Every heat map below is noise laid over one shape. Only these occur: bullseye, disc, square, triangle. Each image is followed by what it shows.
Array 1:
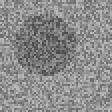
disc
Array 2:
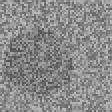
disc
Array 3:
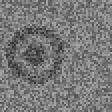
bullseye
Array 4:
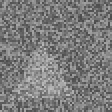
triangle
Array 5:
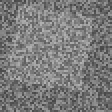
square
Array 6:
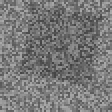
square
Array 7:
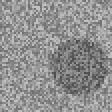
disc
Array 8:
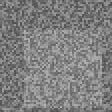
square
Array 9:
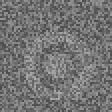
bullseye
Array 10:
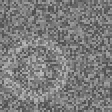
bullseye
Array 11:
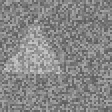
triangle
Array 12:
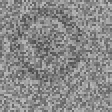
bullseye
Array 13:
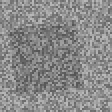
square
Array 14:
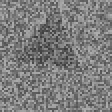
triangle
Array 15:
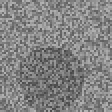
disc
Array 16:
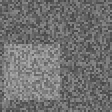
square
